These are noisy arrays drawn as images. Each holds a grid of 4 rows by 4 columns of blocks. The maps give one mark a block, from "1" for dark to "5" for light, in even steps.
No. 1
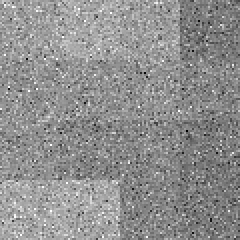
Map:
4 5 4 1
3 3 3 2
3 2 2 1
5 5 2 1
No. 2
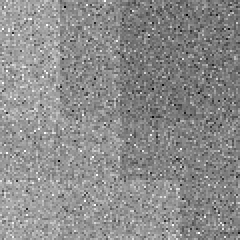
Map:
5 3 1 1
5 3 1 1
4 4 2 2
5 4 4 2
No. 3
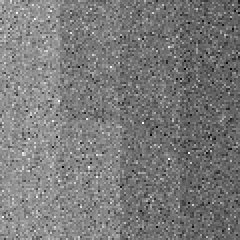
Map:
5 3 2 1
5 3 2 1
5 4 2 1
5 4 2 1
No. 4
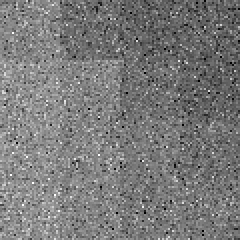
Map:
4 2 1 1
5 4 2 1
5 4 3 2
5 4 3 3
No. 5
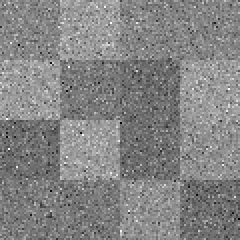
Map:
3 5 3 3
5 2 1 5
1 5 1 4
2 2 4 1
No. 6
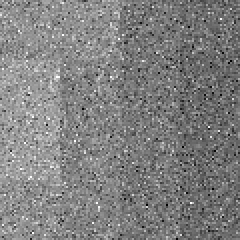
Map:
4 4 2 1
5 3 2 1
5 3 2 1
4 3 2 1
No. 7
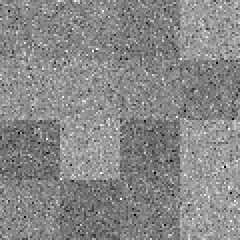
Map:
3 3 2 5
4 4 3 2
1 5 1 5
3 1 2 5
